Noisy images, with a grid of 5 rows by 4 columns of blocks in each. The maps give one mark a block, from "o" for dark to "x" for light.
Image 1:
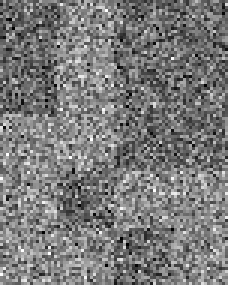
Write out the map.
o x o o
o x o o
x x o o
x o x x
x x o x
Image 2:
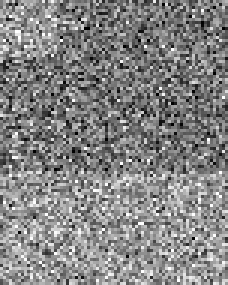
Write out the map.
x o o o
o o o o
o o o o
x x x x
x x x x
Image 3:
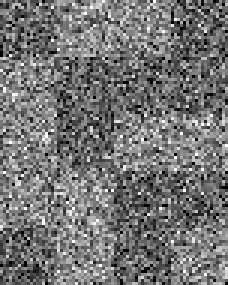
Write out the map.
o x x o
x o o o
x o x x
x x o o
o x o x
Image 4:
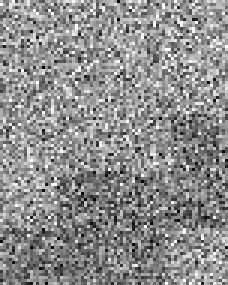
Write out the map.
x x x x
x x x x
x x x o
x o o o
o o o x
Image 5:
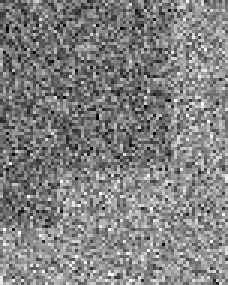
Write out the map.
o o o x
o o o x
o o o x
o x x x
x x x x
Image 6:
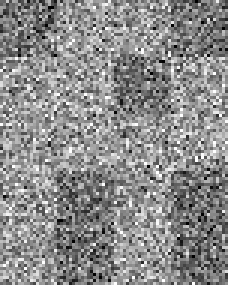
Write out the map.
o x x o
x x o x
x x x x
x o x o
x o x o
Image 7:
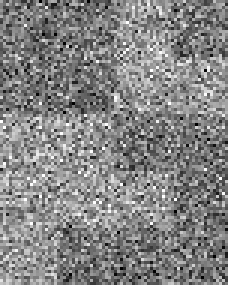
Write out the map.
o o x o
o o x x
x x o o
x x x o
x o o o
